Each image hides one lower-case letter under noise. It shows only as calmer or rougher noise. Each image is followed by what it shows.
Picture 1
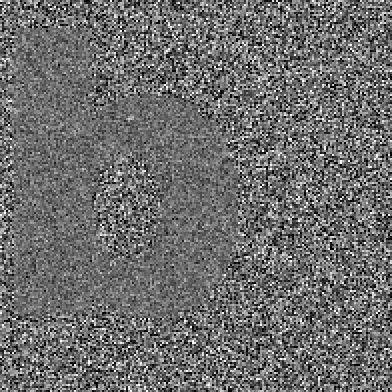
b
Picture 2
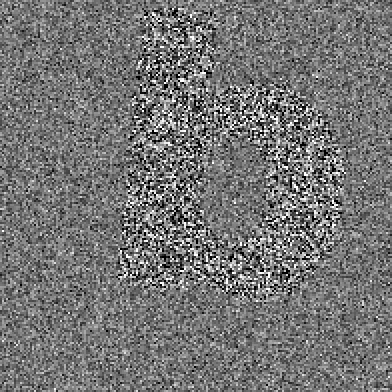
b
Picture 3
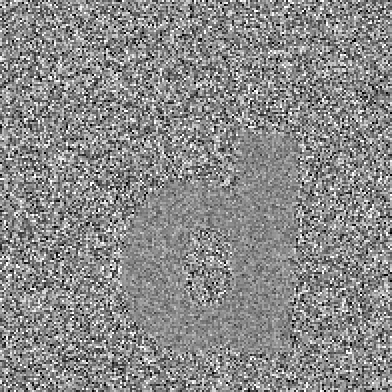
d
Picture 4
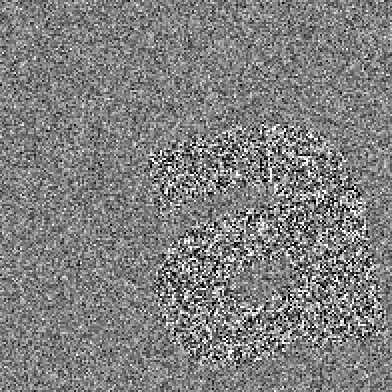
a
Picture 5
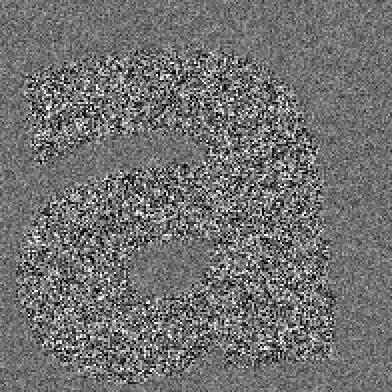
a
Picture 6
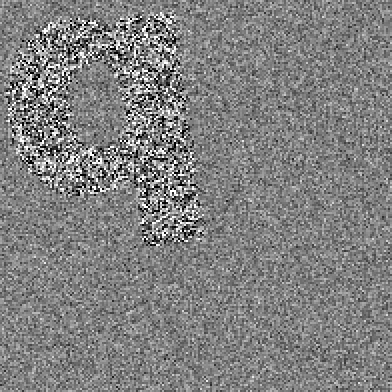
q
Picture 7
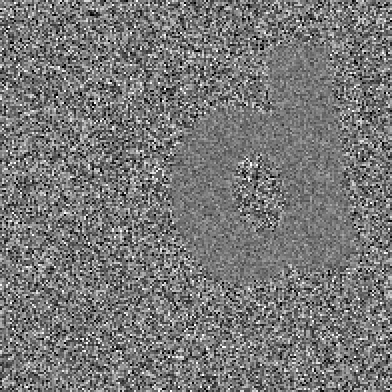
d
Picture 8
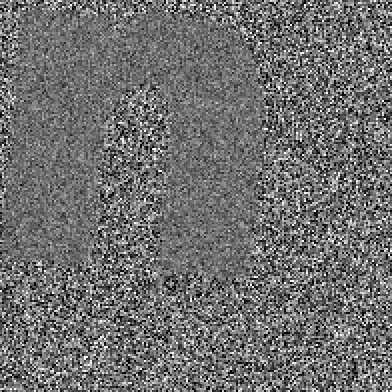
n
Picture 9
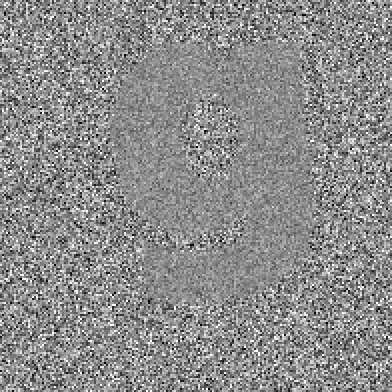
g
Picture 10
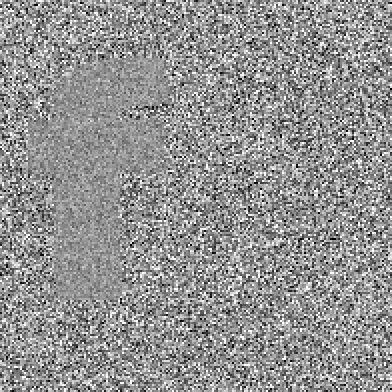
f
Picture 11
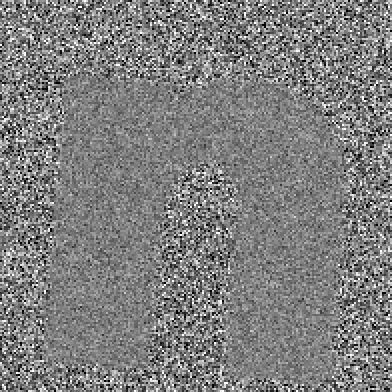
n
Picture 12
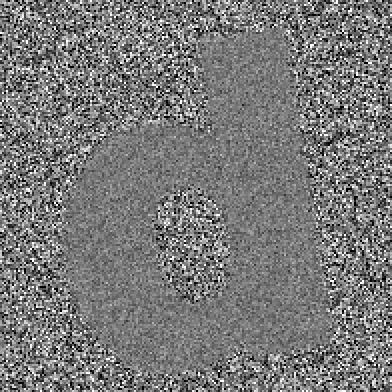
d
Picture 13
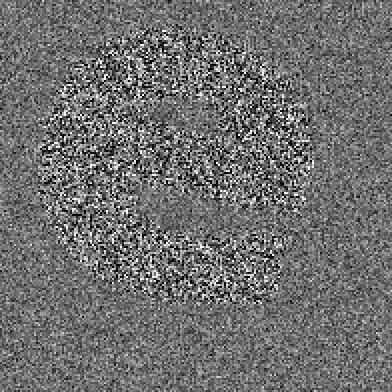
e
